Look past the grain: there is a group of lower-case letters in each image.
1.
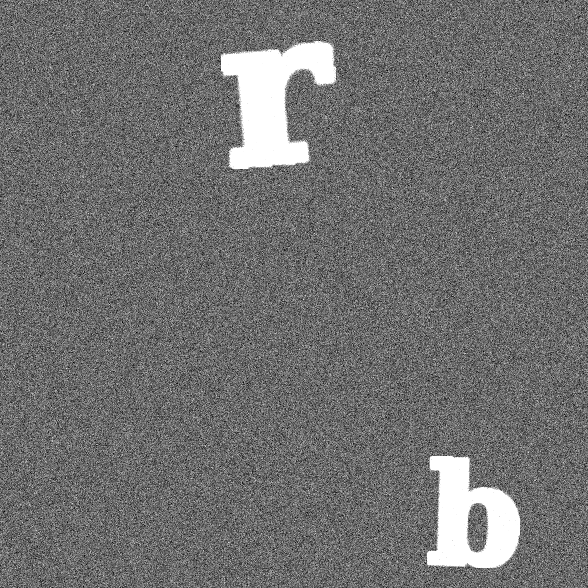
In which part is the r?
top middle
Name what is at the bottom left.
nothing
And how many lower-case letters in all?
2
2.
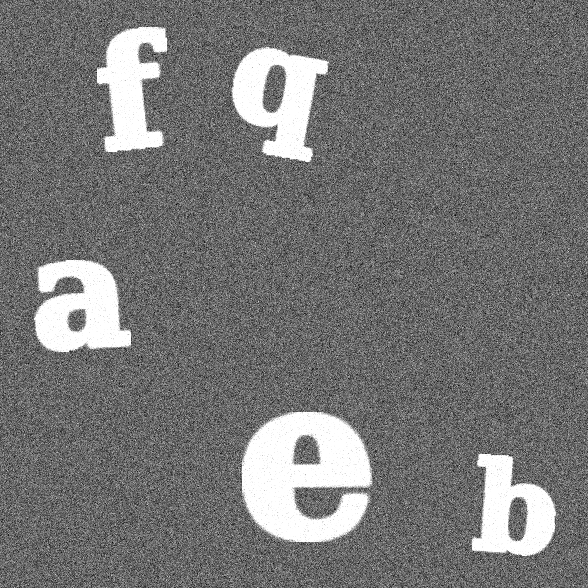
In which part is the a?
middle left
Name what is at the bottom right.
b
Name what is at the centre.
nothing
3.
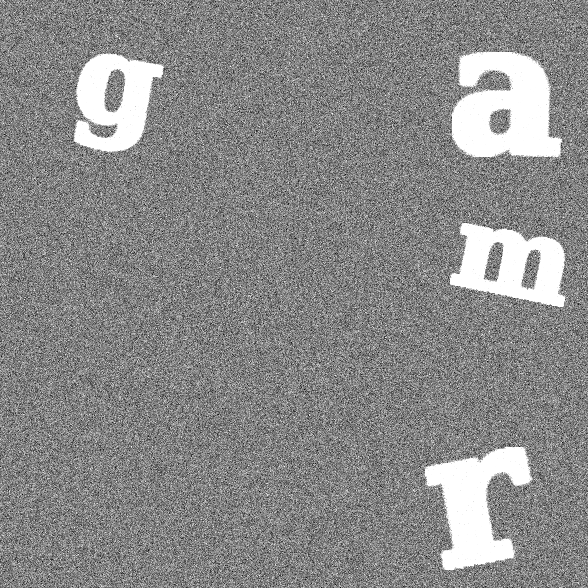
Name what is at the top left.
g
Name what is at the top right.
a
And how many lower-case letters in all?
4
